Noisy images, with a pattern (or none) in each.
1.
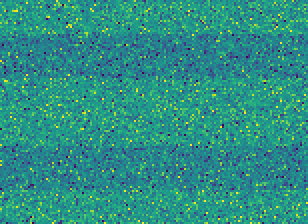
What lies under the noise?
horizontal stripes
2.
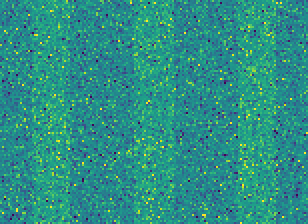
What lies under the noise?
vertical stripes
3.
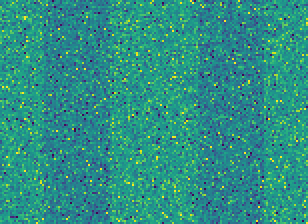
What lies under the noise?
vertical stripes
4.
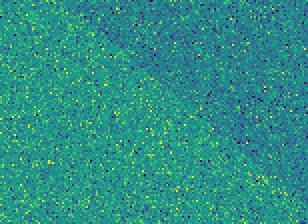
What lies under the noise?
a sharp edge
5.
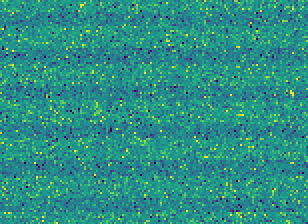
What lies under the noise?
horizontal stripes
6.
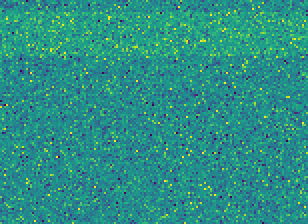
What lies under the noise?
one horizontal stripe
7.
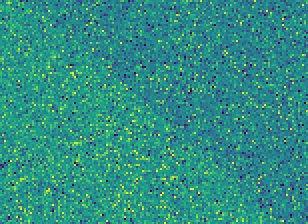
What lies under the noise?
a sharp edge
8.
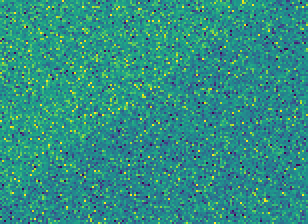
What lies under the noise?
a sharp edge
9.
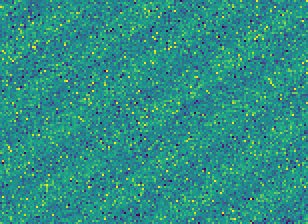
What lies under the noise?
diagonal stripes
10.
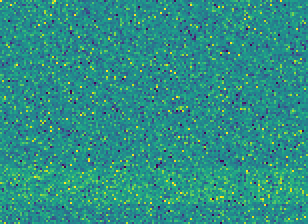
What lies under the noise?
one horizontal stripe
